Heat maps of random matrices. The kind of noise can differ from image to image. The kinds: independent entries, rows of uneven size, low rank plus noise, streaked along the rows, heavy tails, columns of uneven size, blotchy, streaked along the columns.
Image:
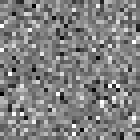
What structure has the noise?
heavy tails
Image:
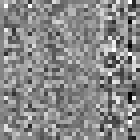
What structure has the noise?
columns of uneven size
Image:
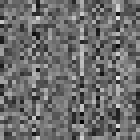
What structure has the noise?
columns of uneven size
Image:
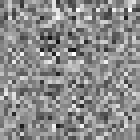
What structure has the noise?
low rank plus noise
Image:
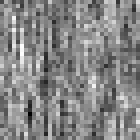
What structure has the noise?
streaked along the columns
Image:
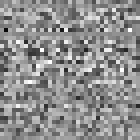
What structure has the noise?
rows of uneven size
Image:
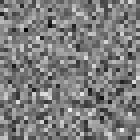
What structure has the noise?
independent entries
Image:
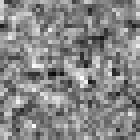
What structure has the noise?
blotchy
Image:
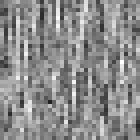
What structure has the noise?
streaked along the columns
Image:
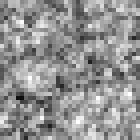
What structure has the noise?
blotchy
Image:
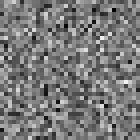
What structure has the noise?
independent entries
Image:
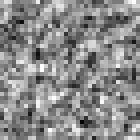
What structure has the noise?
blotchy
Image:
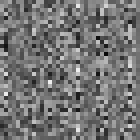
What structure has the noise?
columns of uneven size
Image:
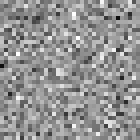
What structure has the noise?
independent entries
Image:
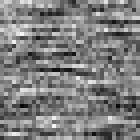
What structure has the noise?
streaked along the rows
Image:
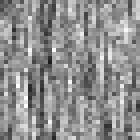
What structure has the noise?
streaked along the columns
